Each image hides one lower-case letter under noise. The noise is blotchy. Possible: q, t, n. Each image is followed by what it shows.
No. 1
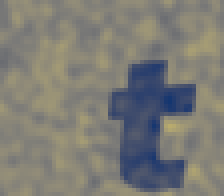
t
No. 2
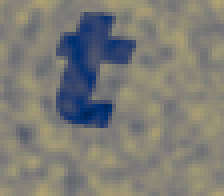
t
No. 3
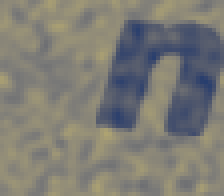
n
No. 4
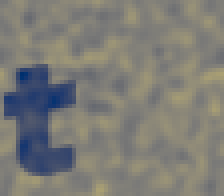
t
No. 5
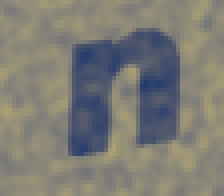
n
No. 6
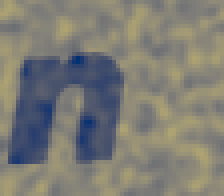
n
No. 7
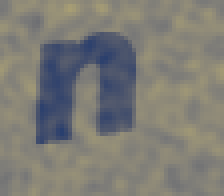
n
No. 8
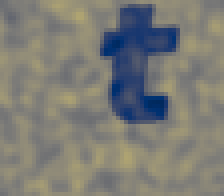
t
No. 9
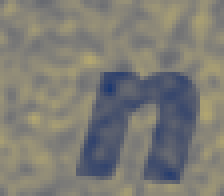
n
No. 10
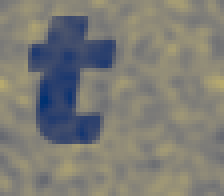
t
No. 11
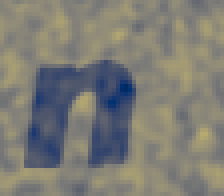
n
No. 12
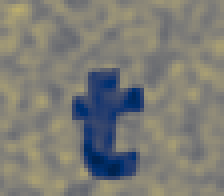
t
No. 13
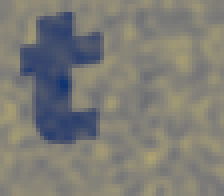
t
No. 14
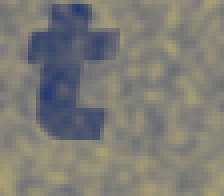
t
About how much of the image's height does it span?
two thirds
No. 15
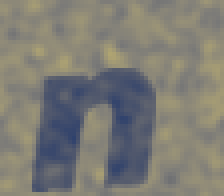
n
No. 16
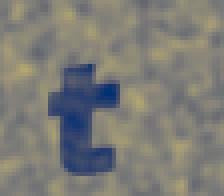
t
